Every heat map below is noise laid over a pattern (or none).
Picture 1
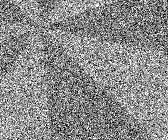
spokes from one point
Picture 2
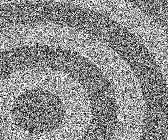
rings round one point
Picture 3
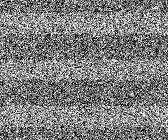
horizontal stripes
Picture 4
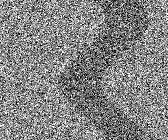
a wavy band
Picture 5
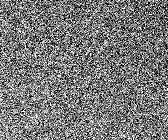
a smooth slope
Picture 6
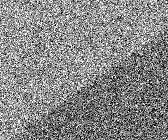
a sharp edge
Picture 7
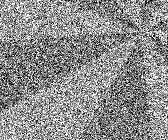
spokes from one point
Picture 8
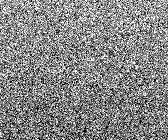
a smooth slope
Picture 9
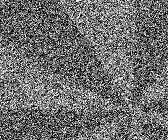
spokes from one point
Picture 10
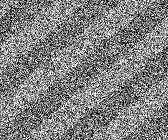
diagonal stripes
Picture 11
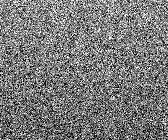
a smooth slope
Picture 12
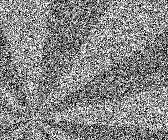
spokes from one point
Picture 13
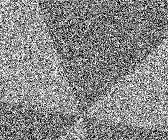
spokes from one point
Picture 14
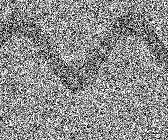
a wavy band
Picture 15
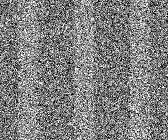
vertical stripes
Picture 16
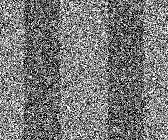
vertical stripes
